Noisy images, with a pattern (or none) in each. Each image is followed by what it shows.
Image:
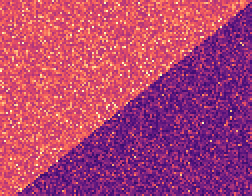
a sharp edge
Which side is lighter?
top left
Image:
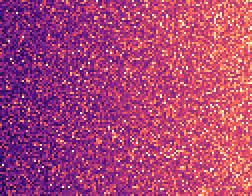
a smooth slope
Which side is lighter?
right
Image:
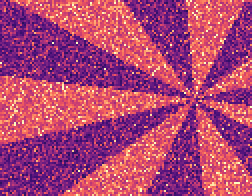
spokes from one point
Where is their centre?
middle right
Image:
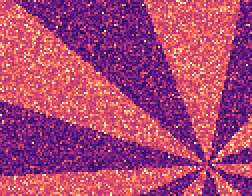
spokes from one point
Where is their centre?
bottom right
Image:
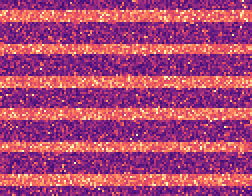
horizontal stripes
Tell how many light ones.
6
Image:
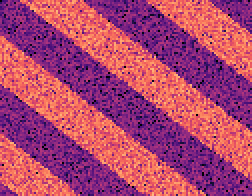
diagonal stripes
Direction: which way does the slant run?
top left to bottom right
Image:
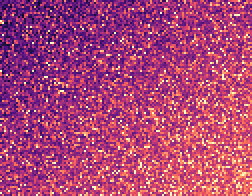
a smooth slope
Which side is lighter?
bottom right
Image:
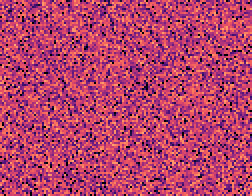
only noise
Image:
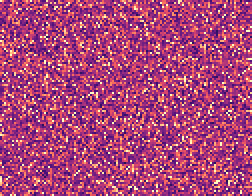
only noise
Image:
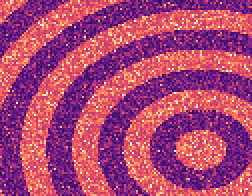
rings round one point
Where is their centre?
bottom right
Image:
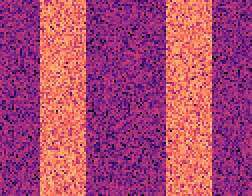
vertical stripes
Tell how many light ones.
2
